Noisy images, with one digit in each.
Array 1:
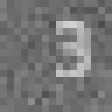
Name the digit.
3
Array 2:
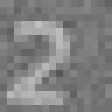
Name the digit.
2
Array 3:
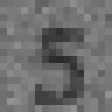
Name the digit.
5
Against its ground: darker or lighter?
darker
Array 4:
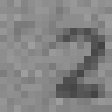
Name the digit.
2
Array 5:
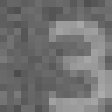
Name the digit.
3
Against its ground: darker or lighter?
lighter
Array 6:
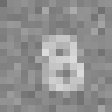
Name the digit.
8
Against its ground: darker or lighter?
lighter
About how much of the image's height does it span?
half
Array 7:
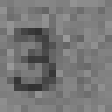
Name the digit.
3
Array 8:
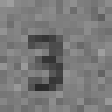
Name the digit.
3
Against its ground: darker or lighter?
darker
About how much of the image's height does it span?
half
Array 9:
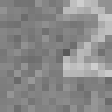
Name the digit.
2
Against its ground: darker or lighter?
lighter
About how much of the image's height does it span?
two thirds
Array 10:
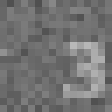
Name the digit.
3
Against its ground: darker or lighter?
lighter
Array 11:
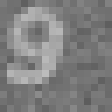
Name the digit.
9
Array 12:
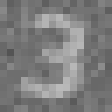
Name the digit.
3
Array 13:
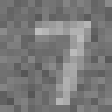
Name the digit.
7
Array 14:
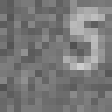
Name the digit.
5
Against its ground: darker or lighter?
lighter
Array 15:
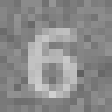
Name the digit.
6
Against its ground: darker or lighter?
lighter
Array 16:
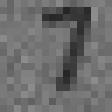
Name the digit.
7
